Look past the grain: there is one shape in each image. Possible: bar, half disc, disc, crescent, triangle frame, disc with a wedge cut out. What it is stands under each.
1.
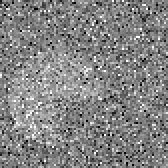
light disc with a wedge cut out
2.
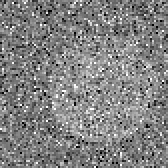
light disc
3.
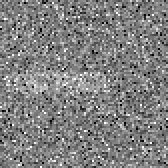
light bar
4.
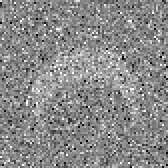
light crescent
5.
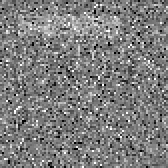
light bar
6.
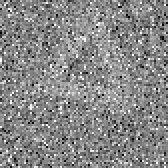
light triangle frame
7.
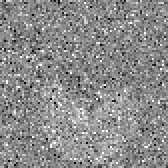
light disc with a wedge cut out
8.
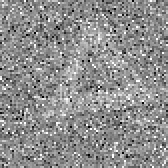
light triangle frame
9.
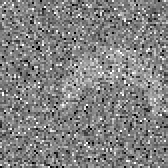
light crescent
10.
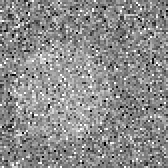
light disc
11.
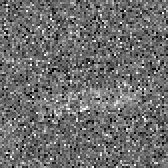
light bar
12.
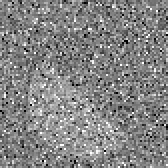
light half disc
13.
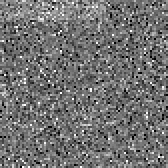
light bar
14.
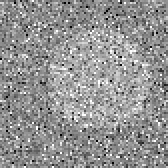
light disc
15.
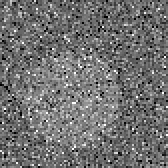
light disc
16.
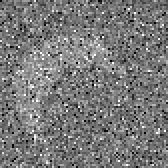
light crescent
